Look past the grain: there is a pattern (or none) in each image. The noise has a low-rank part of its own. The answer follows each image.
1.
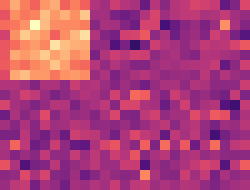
one block
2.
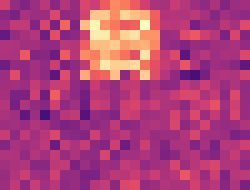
one block
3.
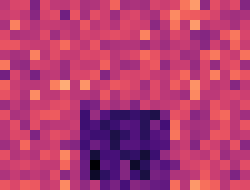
one block
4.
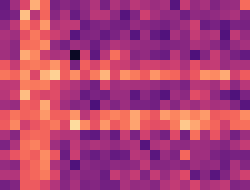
bands of rows crossing bands of columns
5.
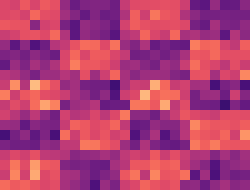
a checkerboard
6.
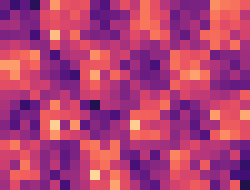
a checkerboard
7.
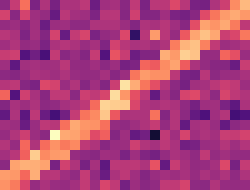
a diagonal band
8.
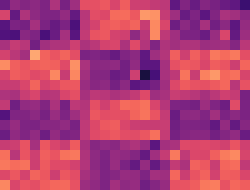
a checkerboard
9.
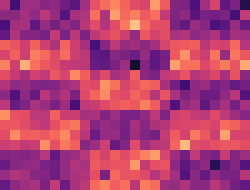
a checkerboard
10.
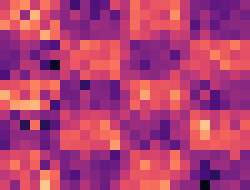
a checkerboard
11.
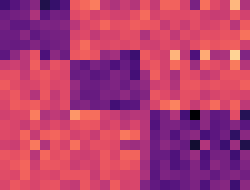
blocks along the diagonal
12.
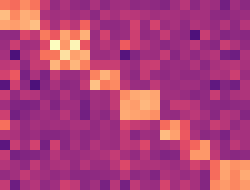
blocks along the diagonal
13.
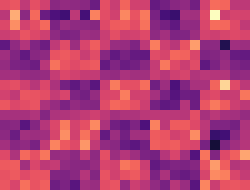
a checkerboard
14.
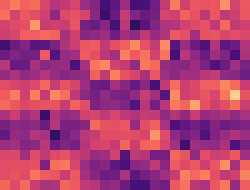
a checkerboard
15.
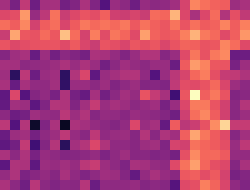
bands of rows crossing bands of columns
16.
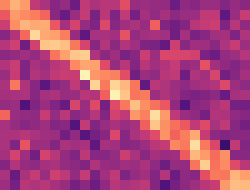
a diagonal band
